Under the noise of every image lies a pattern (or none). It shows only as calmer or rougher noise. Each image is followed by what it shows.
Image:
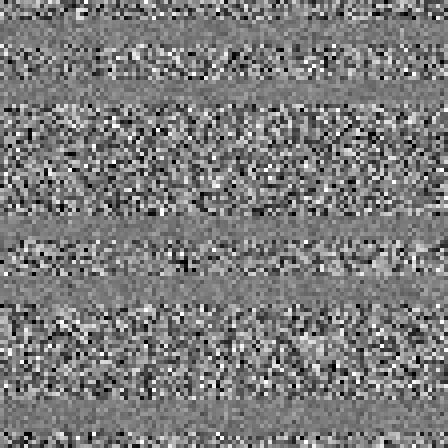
bands of rows
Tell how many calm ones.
5
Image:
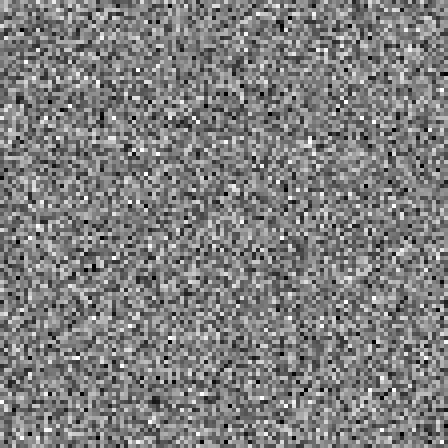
only noise
